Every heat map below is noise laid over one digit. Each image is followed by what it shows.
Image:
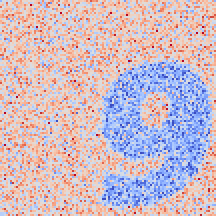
9
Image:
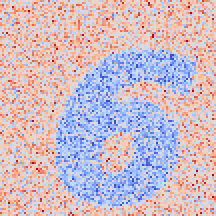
6
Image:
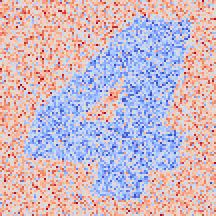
4
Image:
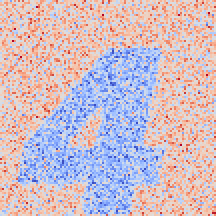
4
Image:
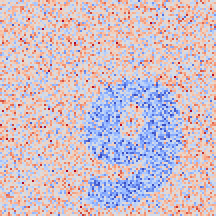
9
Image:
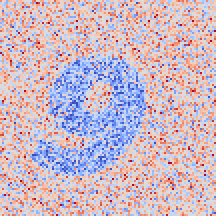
9
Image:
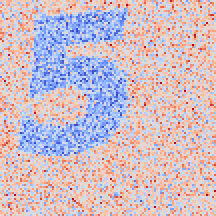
5
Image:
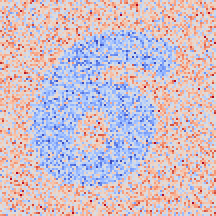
6
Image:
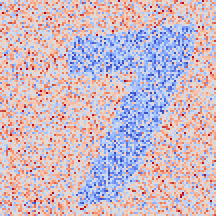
7
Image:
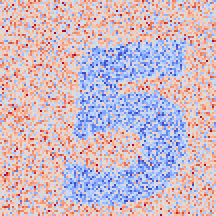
5
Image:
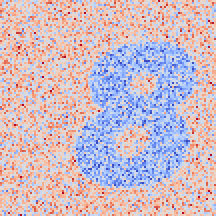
8
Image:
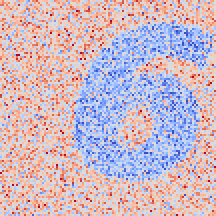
6
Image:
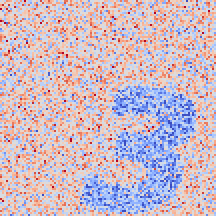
3
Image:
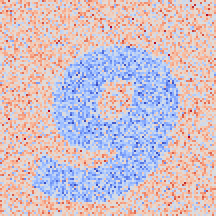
9
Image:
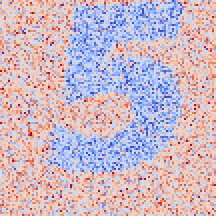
5
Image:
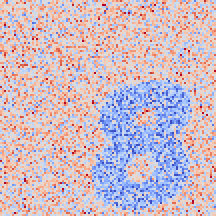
8
